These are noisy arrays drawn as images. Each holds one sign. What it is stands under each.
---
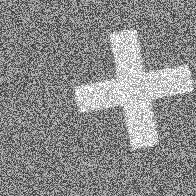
light plus sign
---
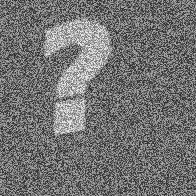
light question mark
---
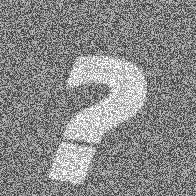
light question mark
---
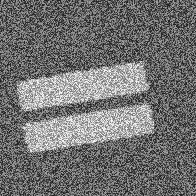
light equals sign
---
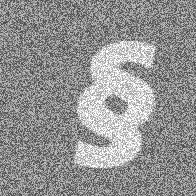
light section sign
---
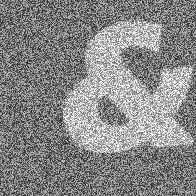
light ampersand
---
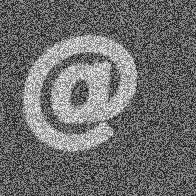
light at sign
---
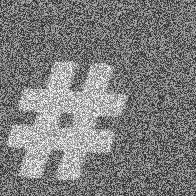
light hash sign
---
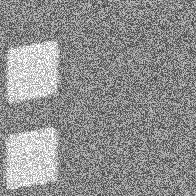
light colon
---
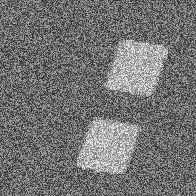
light colon
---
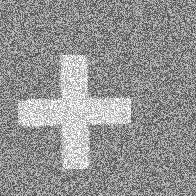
light plus sign
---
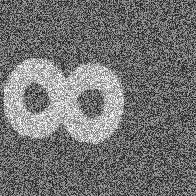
light infinity sign
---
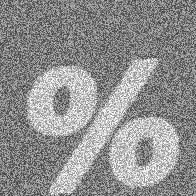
light percent sign
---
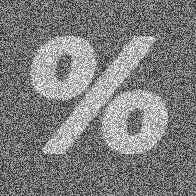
light percent sign
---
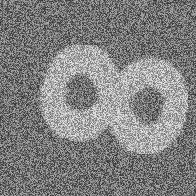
light infinity sign
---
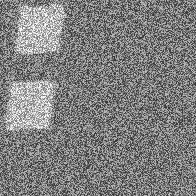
light colon
